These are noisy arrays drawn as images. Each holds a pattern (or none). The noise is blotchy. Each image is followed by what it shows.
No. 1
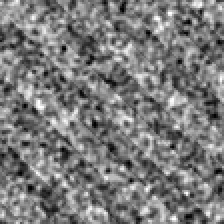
diagonal stripes
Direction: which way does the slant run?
top left to bottom right
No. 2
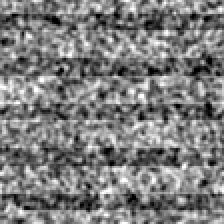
horizontal stripes
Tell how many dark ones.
5
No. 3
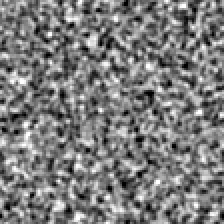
only noise
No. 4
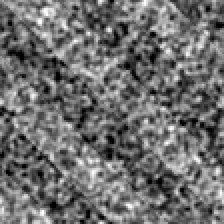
diagonal stripes
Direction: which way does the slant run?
top left to bottom right
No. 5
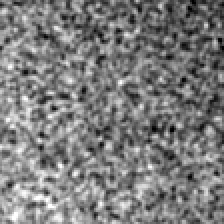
a smooth slope
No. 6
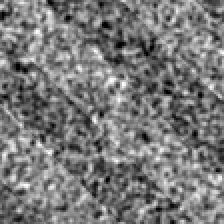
diagonal stripes
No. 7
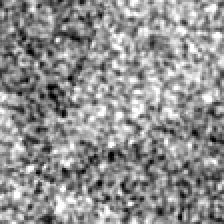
spokes from one point
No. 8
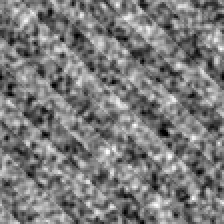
diagonal stripes
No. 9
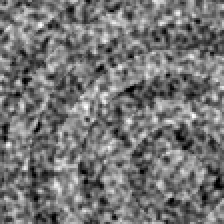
rings round one point
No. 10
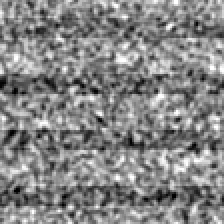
horizontal stripes
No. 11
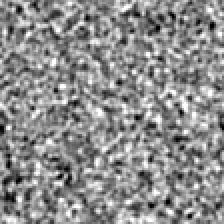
only noise
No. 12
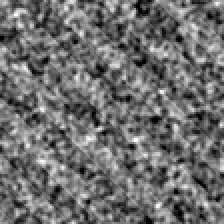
diagonal stripes
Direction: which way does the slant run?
top left to bottom right
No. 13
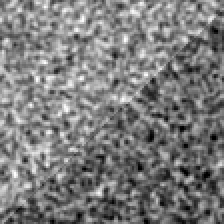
a sharp edge
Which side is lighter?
top left
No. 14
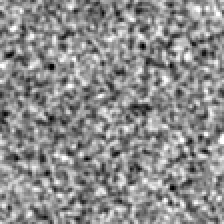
only noise
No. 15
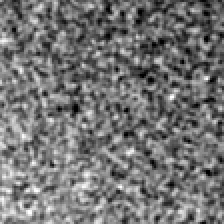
a smooth slope
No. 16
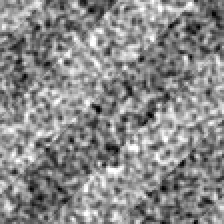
diagonal stripes
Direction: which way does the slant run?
bottom left to top right
